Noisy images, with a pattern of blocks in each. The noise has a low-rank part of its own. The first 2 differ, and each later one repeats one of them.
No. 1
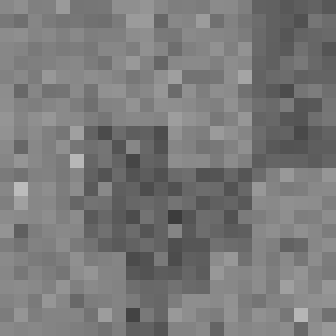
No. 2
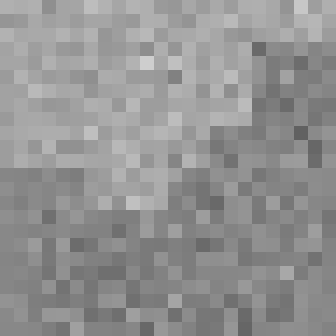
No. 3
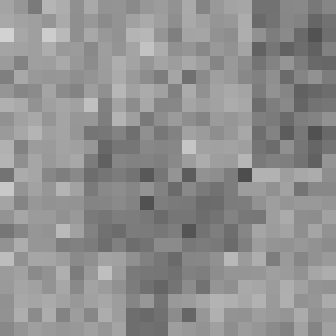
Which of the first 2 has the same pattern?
1
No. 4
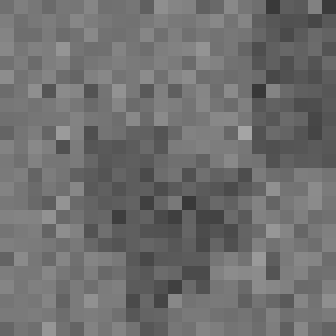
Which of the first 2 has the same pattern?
1
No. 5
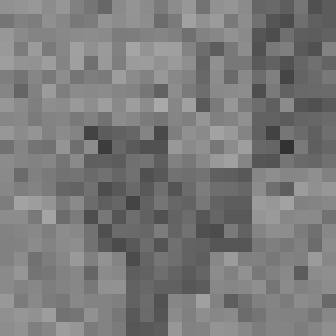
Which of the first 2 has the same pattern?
1
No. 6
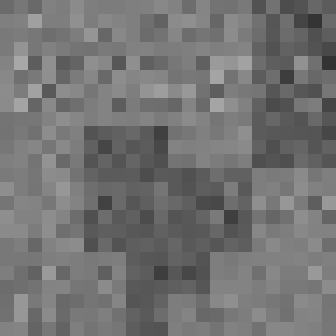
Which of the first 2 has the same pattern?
1
